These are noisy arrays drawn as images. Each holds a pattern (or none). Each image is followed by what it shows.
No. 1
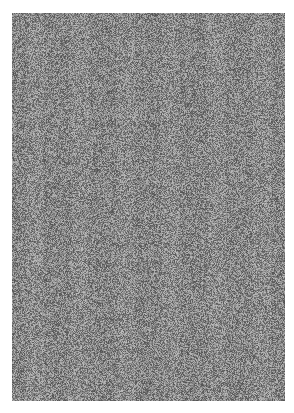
vertical stripes
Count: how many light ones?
6
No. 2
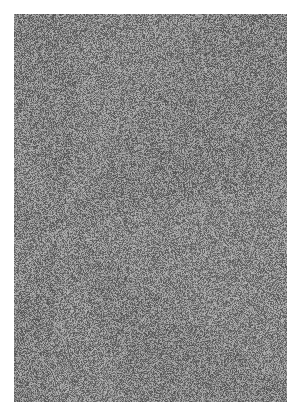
spokes from one point
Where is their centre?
middle left
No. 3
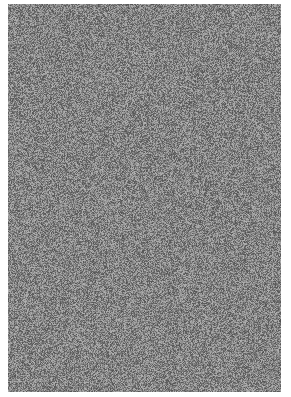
only noise
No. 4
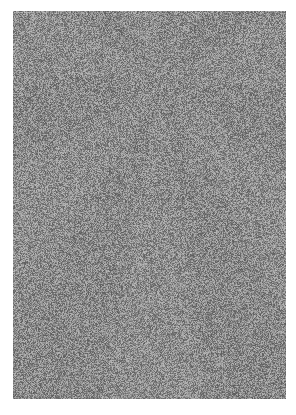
spokes from one point
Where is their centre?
top middle
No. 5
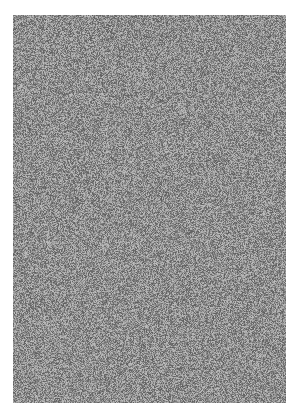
only noise
